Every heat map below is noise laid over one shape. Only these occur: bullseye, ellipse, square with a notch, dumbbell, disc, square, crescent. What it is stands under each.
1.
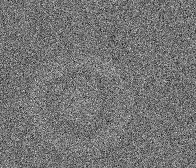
bullseye
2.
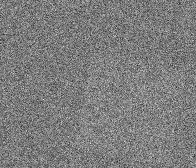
square
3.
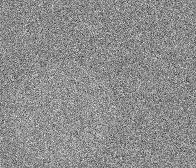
disc
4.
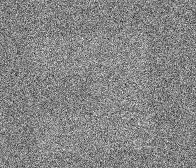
square with a notch
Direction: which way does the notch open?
left
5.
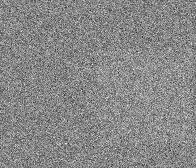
square
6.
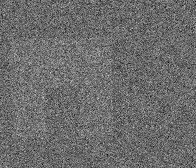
square with a notch
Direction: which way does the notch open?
down
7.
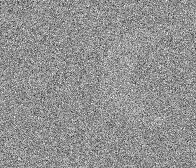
crescent
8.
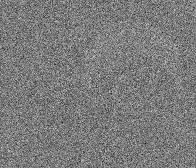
crescent
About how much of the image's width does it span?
half
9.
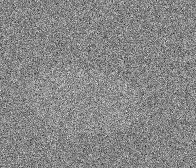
ellipse
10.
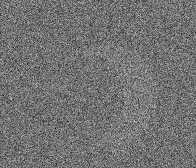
crescent
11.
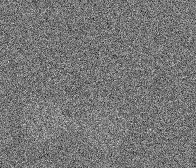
dumbbell
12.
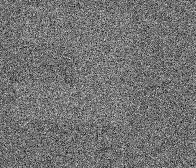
square with a notch
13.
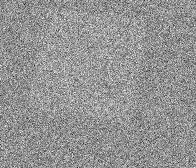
square
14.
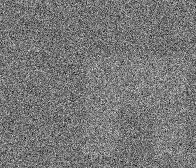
square with a notch
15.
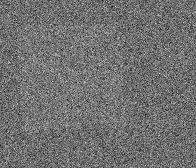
square
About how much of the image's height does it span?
two thirds
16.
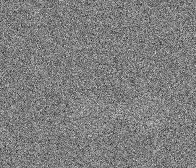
dumbbell
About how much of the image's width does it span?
half
